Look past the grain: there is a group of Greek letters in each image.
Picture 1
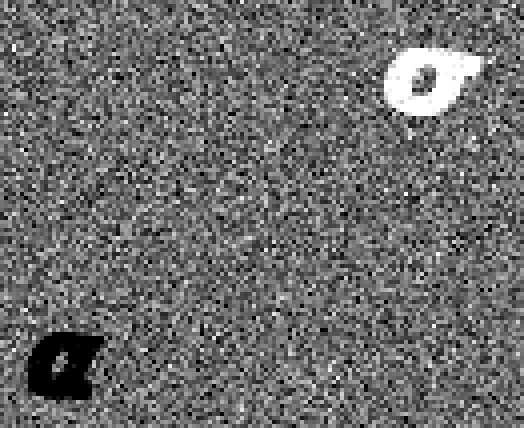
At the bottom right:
nothing
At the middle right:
nothing
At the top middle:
nothing
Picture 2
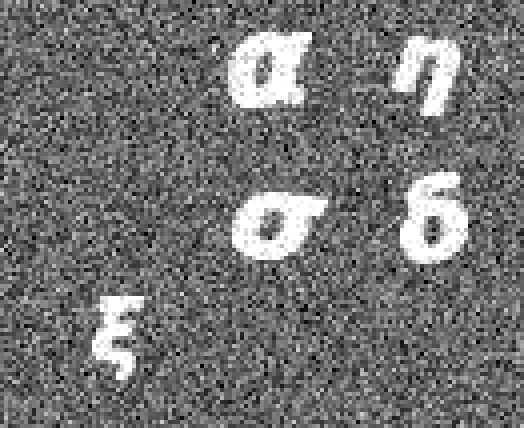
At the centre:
sigma
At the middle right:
delta
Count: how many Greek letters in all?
5
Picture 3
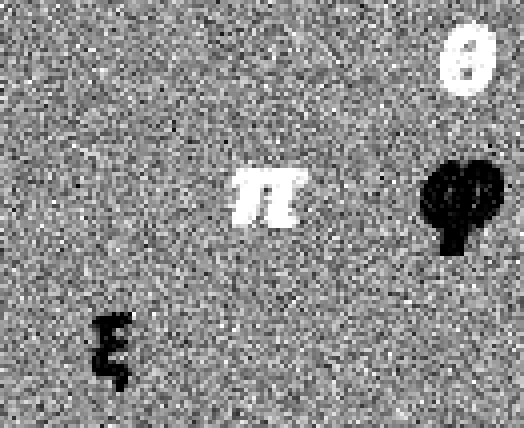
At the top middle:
nothing
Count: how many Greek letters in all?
4
